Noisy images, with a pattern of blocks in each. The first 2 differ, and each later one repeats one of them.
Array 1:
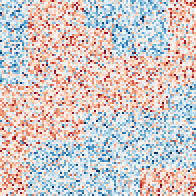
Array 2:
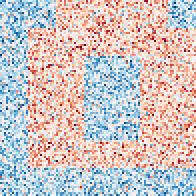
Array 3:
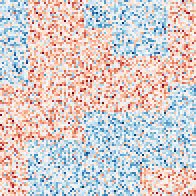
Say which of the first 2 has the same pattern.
1
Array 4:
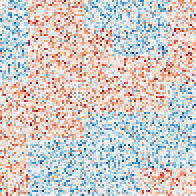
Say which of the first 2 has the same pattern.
1
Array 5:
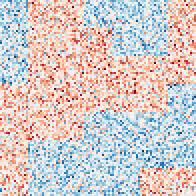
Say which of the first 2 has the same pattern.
1
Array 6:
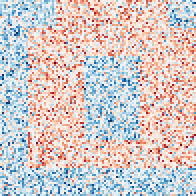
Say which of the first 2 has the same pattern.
2
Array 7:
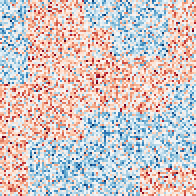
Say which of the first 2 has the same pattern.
1
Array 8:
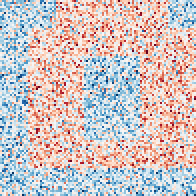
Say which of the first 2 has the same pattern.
2
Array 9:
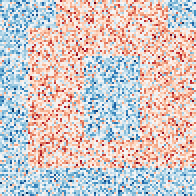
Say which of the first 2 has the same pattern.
2
